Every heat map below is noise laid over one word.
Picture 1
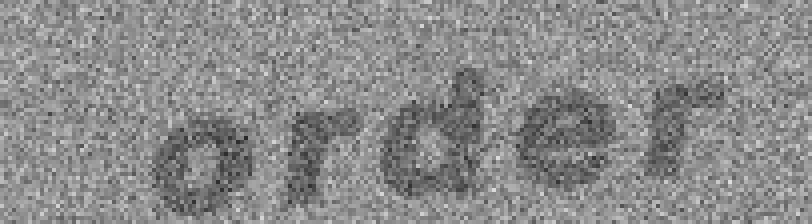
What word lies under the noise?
order
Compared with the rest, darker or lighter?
darker
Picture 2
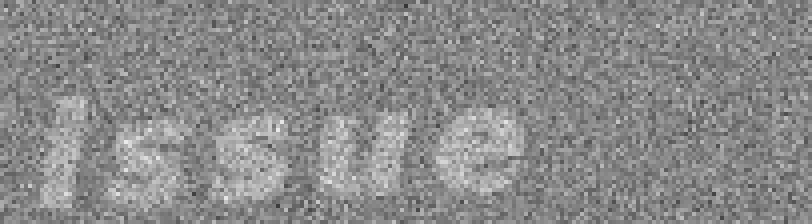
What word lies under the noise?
issue
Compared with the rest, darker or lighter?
lighter
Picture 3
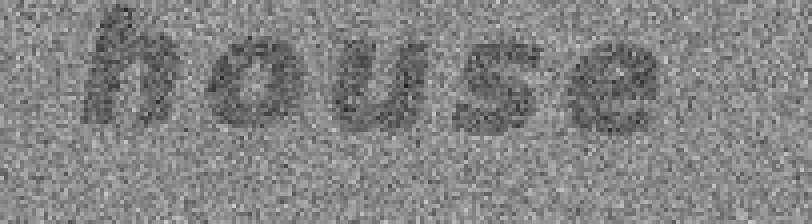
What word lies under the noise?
house
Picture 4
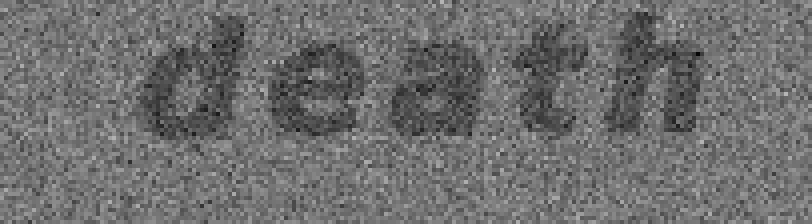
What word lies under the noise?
death
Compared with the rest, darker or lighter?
darker
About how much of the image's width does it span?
two thirds
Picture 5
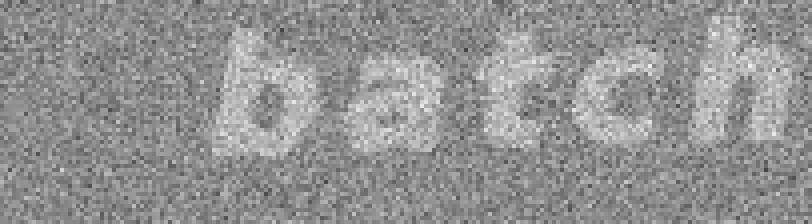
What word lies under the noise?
batch
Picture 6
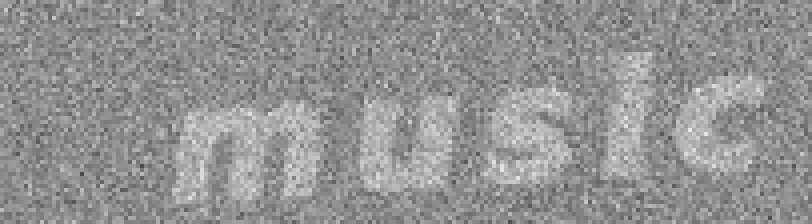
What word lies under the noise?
music
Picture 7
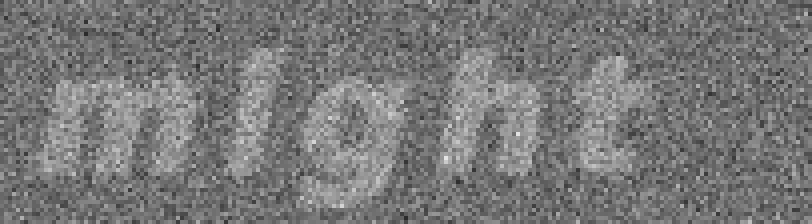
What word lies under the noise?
might
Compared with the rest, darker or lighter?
lighter
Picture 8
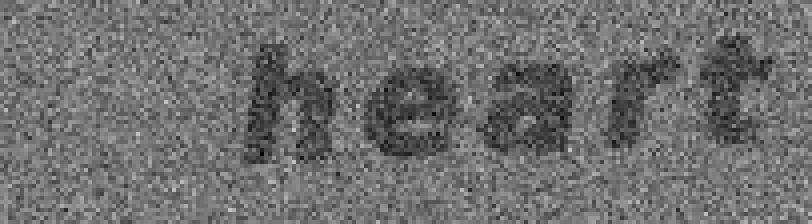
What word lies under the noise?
heart
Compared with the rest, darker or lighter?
darker
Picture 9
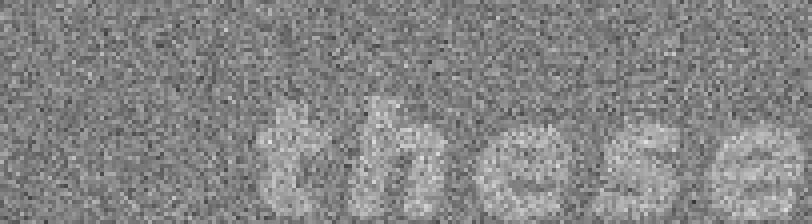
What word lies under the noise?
these
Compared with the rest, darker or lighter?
lighter
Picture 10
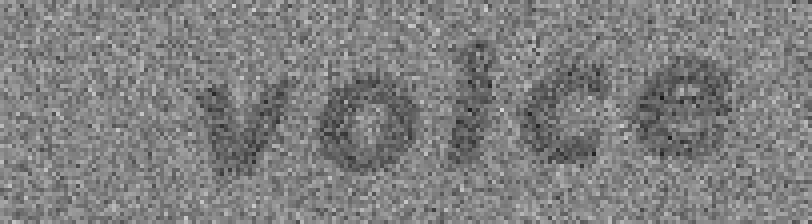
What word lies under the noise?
voice
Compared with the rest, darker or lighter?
darker
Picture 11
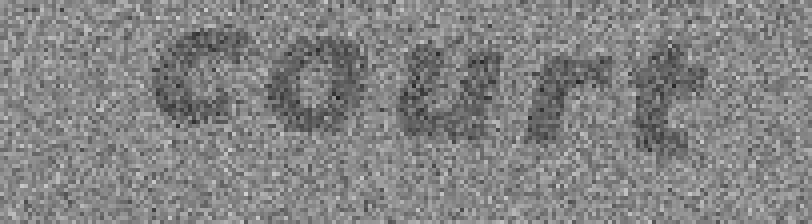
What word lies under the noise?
court
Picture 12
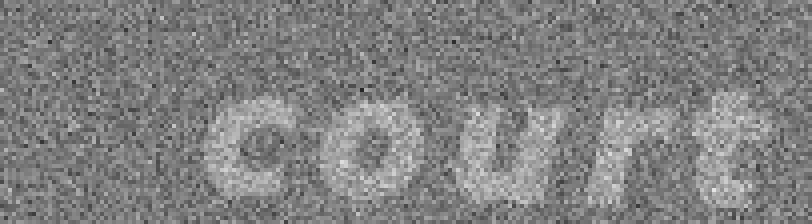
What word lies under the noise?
court
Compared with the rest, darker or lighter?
lighter
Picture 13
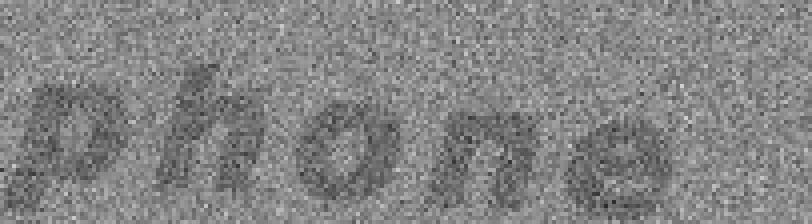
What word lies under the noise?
phone
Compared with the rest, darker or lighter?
darker
